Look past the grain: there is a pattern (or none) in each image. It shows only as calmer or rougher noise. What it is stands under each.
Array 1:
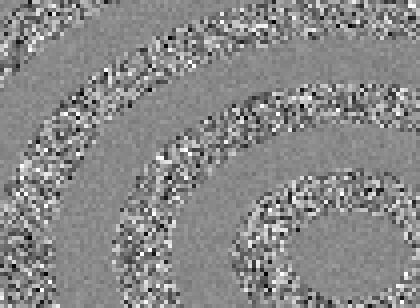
rings round one point
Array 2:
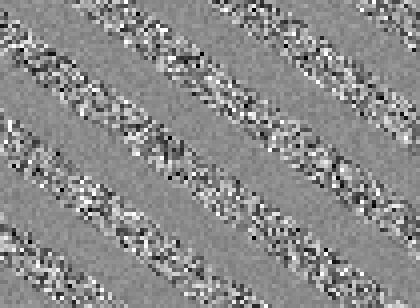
diagonal stripes
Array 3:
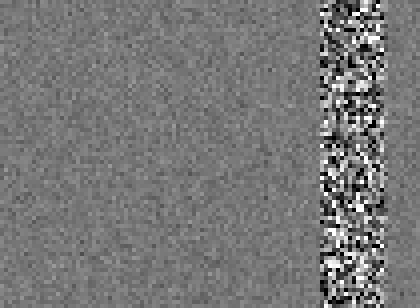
one vertical stripe
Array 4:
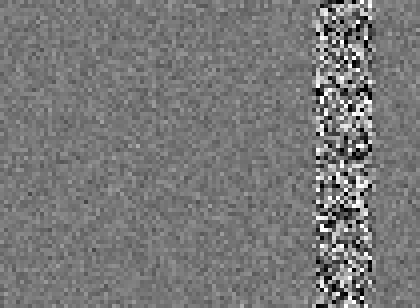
one vertical stripe
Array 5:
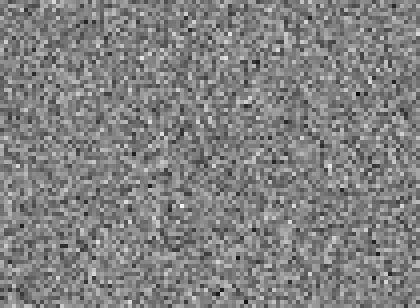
only noise
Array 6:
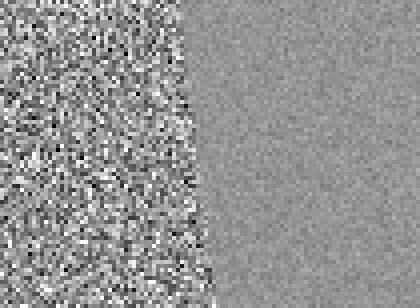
a sharp edge
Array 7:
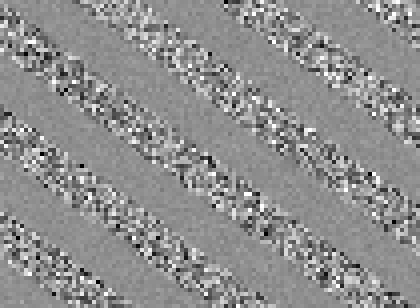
diagonal stripes
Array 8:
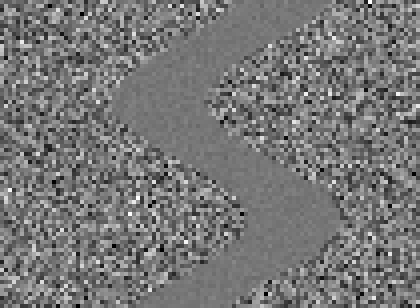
a wavy band
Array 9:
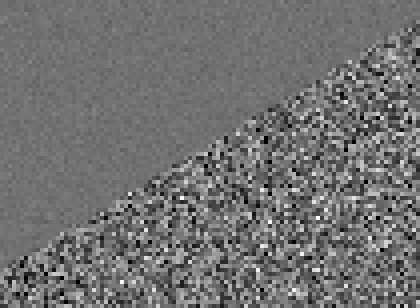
a sharp edge
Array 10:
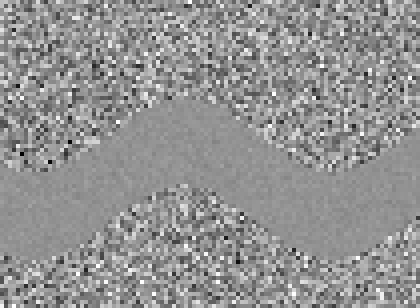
a wavy band
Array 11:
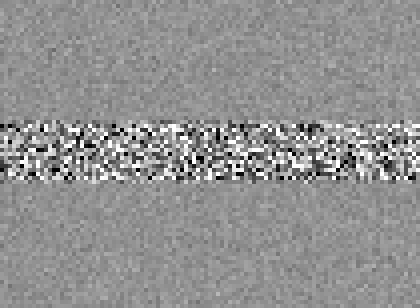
one horizontal stripe
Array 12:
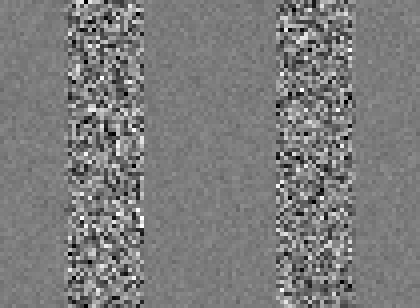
vertical stripes
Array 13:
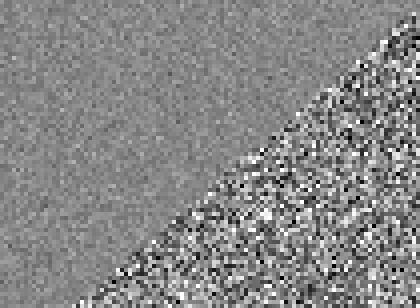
a sharp edge
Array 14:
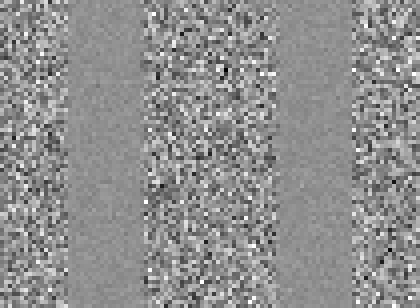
vertical stripes
